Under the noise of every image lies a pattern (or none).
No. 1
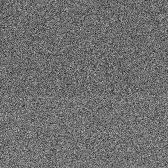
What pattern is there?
a sharp edge
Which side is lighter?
bottom
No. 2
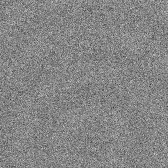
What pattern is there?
rings round one point
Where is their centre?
bottom middle
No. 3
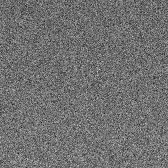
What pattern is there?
a smooth slope
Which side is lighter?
bottom
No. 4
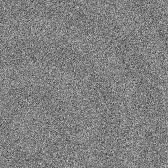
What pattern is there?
rings round one point
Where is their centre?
bottom left
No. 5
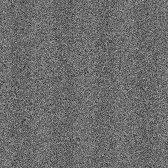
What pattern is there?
vertical stripes
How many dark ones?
4
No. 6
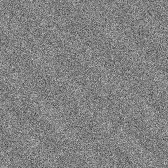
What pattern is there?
diagonal stripes
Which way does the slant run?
top left to bottom right
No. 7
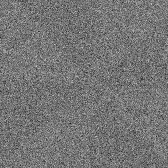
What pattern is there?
spokes from one point
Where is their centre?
centre
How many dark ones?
4
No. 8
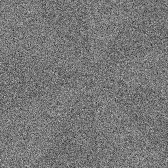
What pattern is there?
spokes from one point
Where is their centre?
centre
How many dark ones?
5
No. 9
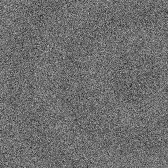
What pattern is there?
rings round one point
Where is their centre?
middle right
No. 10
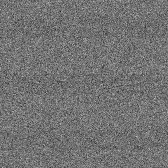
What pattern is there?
horizontal stripes
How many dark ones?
3
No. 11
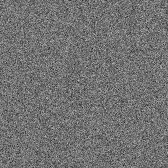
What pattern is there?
only noise
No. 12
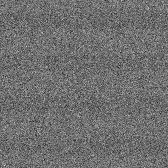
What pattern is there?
horizontal stripes
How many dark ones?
4
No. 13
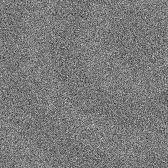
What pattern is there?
rings round one point
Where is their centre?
top right
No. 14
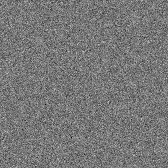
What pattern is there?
only noise
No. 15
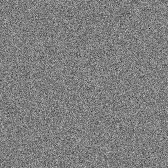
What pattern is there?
only noise
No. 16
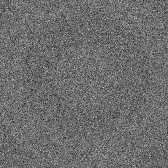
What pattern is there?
rings round one point
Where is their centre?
centre
